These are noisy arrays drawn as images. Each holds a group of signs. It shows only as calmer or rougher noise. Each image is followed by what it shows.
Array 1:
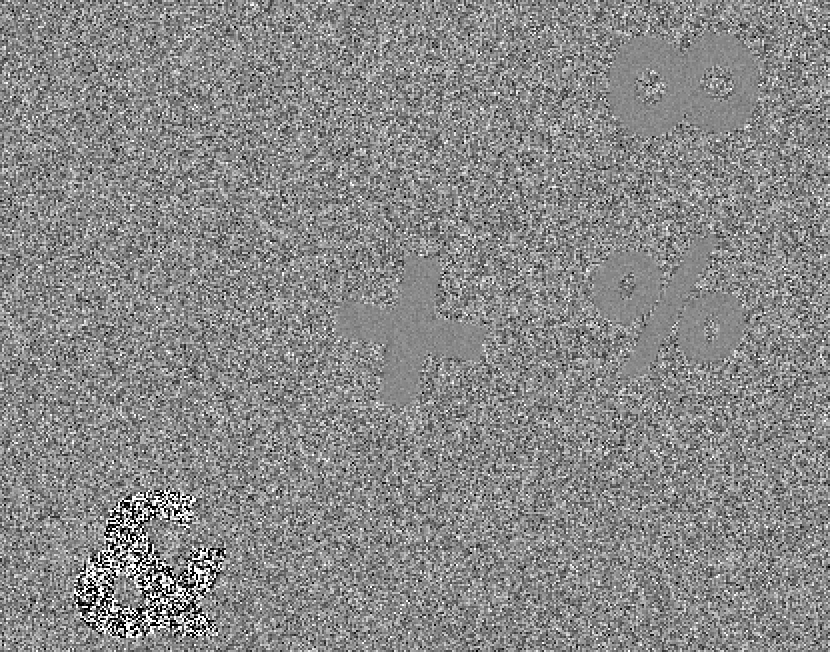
top right: calm infinity sign; centre: calm plus sign; middle right: calm percent sign; bottom left: rough ampersand
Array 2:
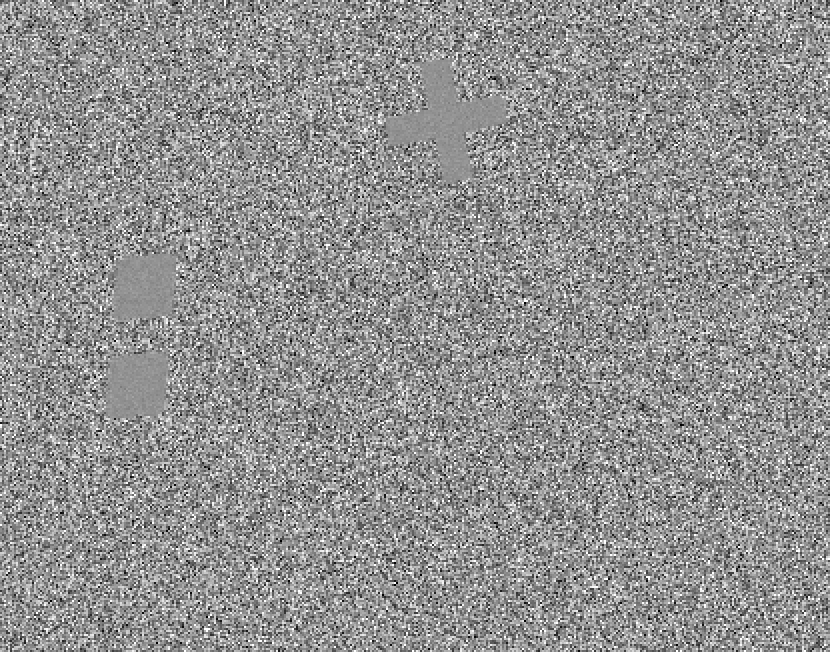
top middle: calm plus sign; middle left: calm colon
